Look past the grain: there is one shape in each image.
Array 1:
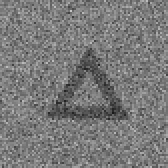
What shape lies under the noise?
triangle frame
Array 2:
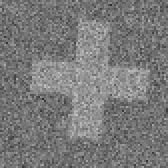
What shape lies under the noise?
cross
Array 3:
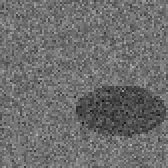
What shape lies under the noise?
ellipse
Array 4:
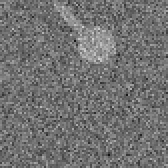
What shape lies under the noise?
lollipop
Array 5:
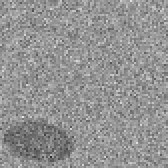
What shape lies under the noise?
ellipse
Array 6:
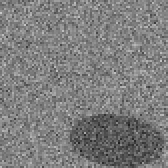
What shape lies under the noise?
ellipse
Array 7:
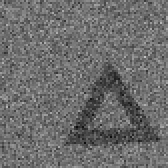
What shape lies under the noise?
triangle frame
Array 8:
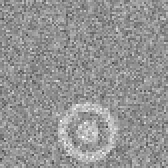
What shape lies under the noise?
bullseye
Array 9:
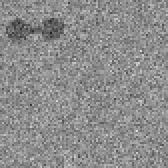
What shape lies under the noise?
dumbbell
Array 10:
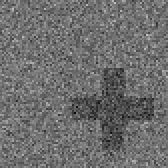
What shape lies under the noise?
cross
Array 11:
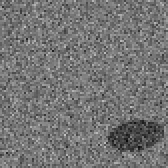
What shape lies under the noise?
ellipse
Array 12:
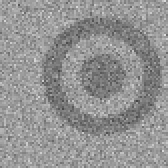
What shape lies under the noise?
bullseye
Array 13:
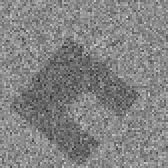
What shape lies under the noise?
square with a notch
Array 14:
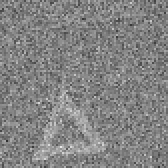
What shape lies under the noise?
triangle frame
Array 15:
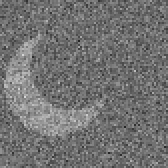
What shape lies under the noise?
crescent
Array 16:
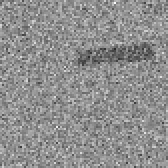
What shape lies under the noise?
bar
